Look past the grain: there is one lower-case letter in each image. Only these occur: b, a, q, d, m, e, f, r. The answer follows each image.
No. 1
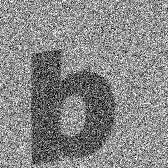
dark b
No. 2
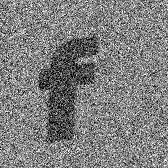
dark f
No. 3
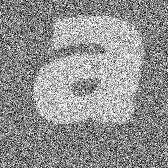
light a
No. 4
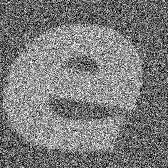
light e
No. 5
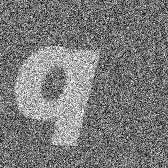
light q
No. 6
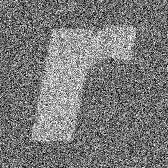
light r
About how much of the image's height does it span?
two thirds
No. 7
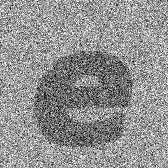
dark e
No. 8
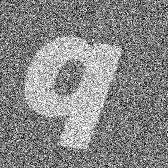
light q
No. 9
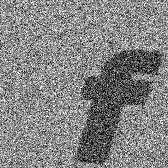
dark f
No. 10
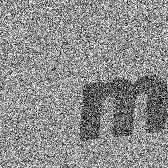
dark m
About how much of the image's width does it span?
half
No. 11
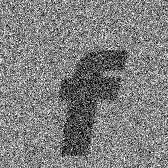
dark f
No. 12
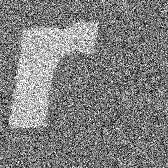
light r
